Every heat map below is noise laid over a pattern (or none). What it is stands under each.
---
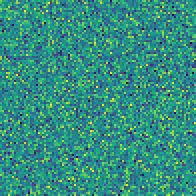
only noise
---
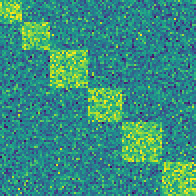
blocks along the diagonal
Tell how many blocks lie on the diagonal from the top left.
6
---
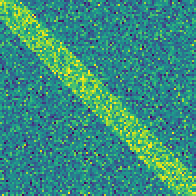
a diagonal band
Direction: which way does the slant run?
top left to bottom right
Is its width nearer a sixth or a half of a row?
a sixth
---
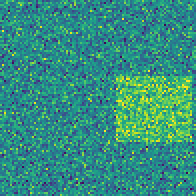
one block
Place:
middle right
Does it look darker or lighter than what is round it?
lighter
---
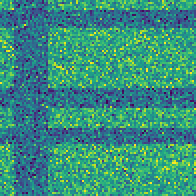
bands of rows crossing bands of columns
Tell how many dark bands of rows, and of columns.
3 and 1
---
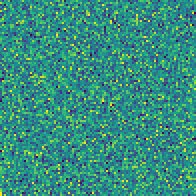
only noise
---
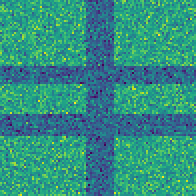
bands of rows crossing bands of columns
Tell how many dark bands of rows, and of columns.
2 and 1
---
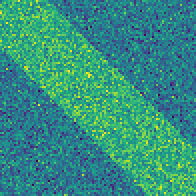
a diagonal band
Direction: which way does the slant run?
top left to bottom right
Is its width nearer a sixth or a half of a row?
a half
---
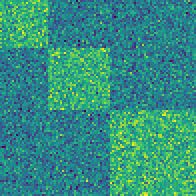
blocks along the diagonal
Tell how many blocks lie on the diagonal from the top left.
3
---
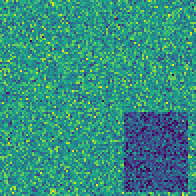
one block
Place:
bottom right
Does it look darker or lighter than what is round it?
darker
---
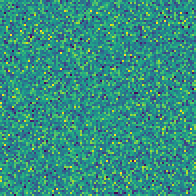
only noise
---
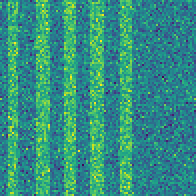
bands of columns
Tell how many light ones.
5
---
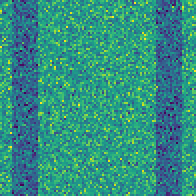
bands of columns
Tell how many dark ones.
2
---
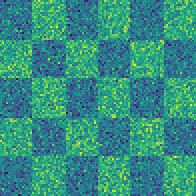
a checkerboard
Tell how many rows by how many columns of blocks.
5 by 6
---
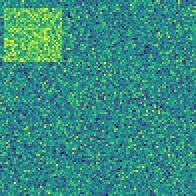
one block
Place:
top left
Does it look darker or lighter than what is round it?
lighter
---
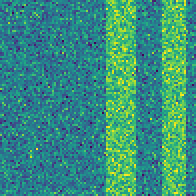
bands of columns
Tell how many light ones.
2
